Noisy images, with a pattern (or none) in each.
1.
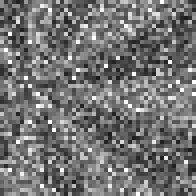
spokes from one point
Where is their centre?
middle left
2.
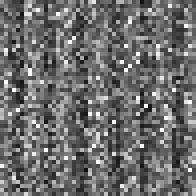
vertical stripes
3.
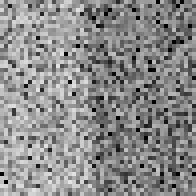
a sharp edge
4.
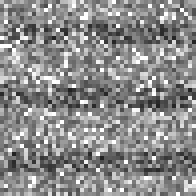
horizontal stripes
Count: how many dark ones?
3
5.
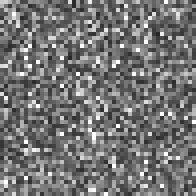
only noise
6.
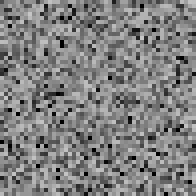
only noise
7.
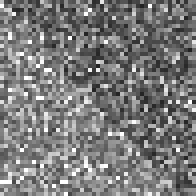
a sharp edge
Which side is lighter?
bottom left
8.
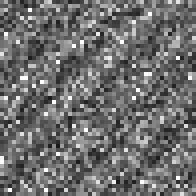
diagonal stripes
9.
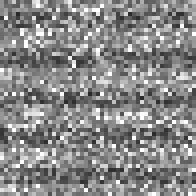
horizontal stripes
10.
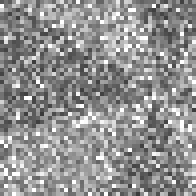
spokes from one point
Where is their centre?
middle right
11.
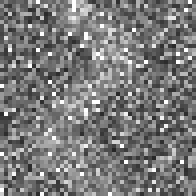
a wavy band
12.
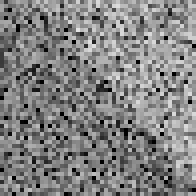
a sharp edge
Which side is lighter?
top right
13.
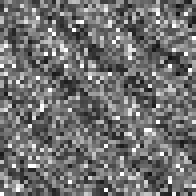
diagonal stripes
